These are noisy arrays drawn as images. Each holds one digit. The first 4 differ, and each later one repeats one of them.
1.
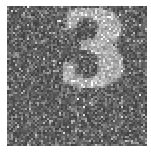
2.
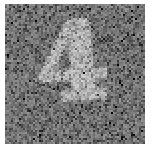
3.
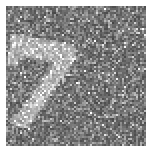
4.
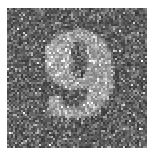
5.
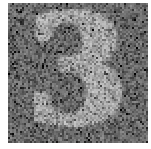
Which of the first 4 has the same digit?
1
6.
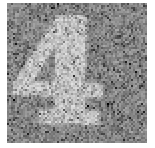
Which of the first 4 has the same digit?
2
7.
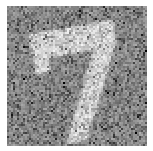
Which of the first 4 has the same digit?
3
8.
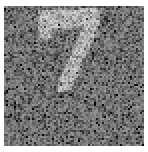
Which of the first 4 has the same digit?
3
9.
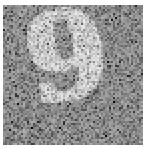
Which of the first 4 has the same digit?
4
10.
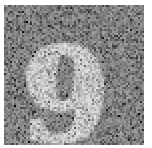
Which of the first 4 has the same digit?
4
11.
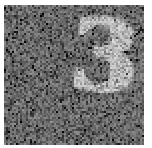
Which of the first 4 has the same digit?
1
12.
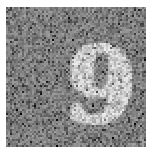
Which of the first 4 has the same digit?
4
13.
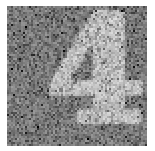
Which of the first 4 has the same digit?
2
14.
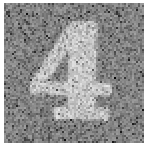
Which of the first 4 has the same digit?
2
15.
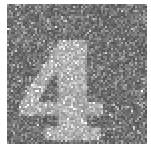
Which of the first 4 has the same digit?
2
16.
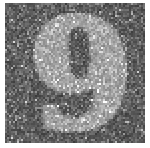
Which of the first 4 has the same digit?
4
